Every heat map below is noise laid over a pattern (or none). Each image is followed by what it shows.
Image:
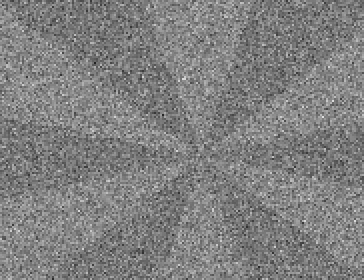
spokes from one point
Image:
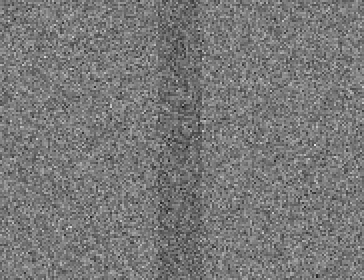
one vertical stripe
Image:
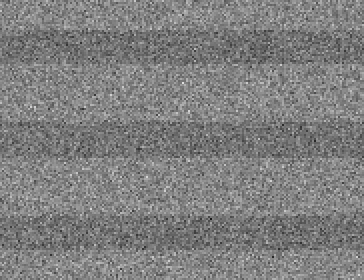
horizontal stripes
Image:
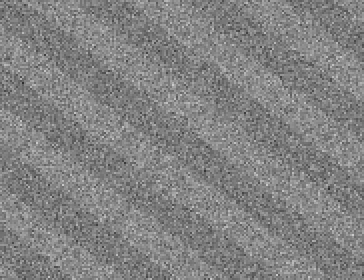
diagonal stripes
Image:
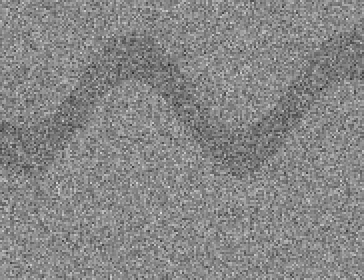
a wavy band
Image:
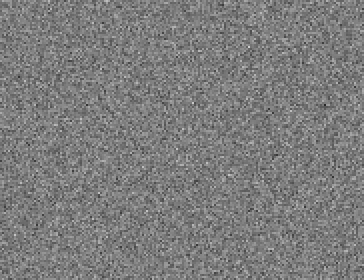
only noise
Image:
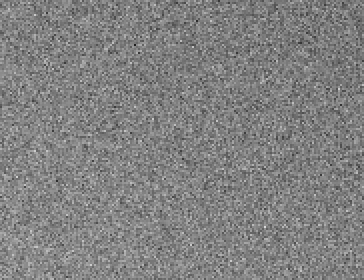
a smooth slope
